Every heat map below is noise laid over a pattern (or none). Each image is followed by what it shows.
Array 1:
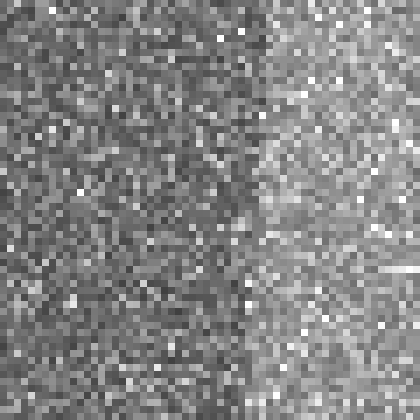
a sharp edge
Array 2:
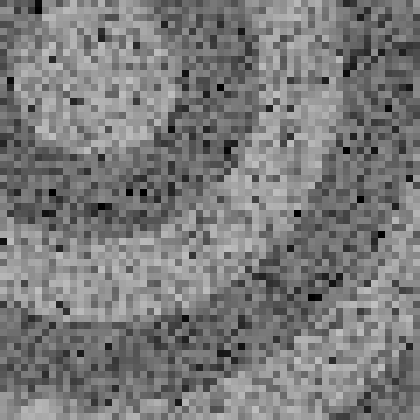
rings round one point
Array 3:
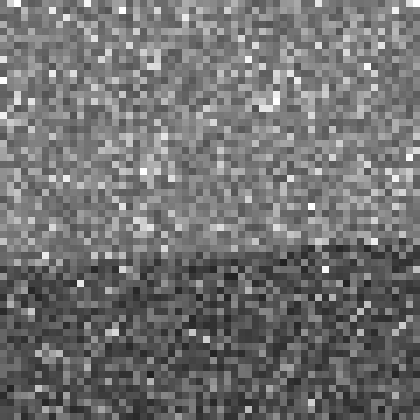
a sharp edge
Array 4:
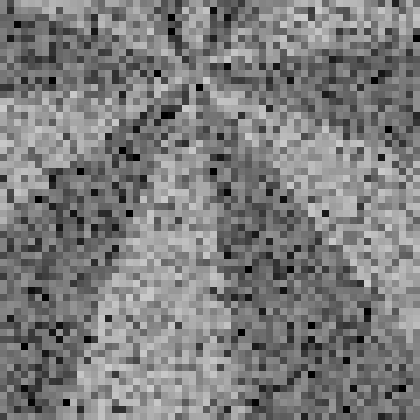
spokes from one point
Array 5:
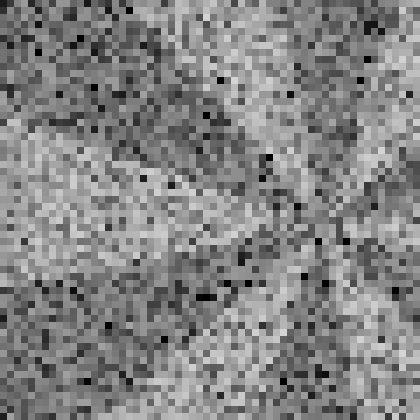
spokes from one point
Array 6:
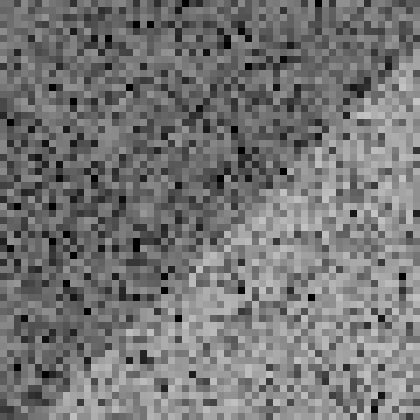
a sharp edge
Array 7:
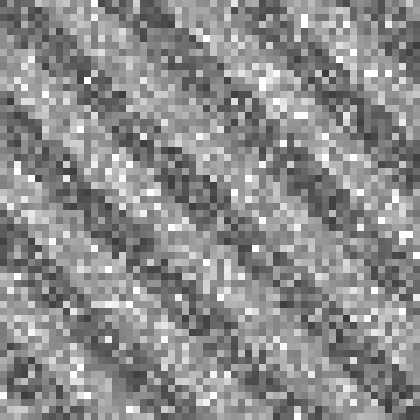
diagonal stripes
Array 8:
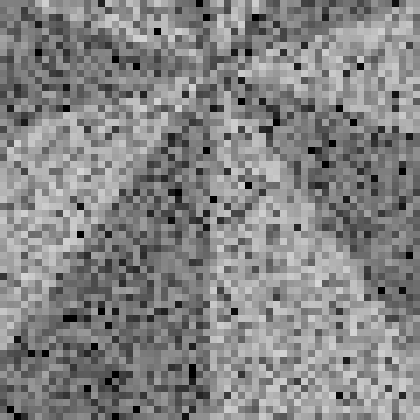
spokes from one point
